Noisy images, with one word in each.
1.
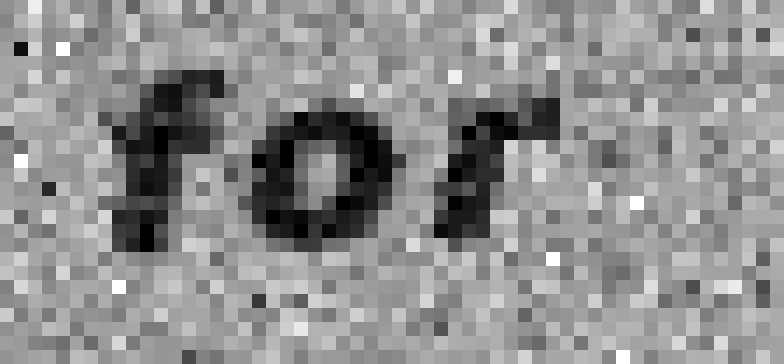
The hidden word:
for
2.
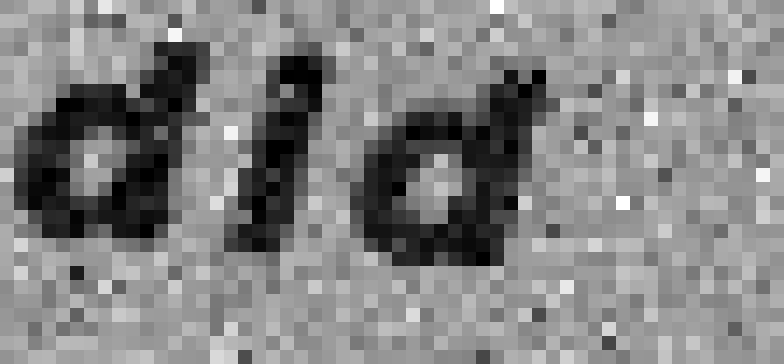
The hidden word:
did
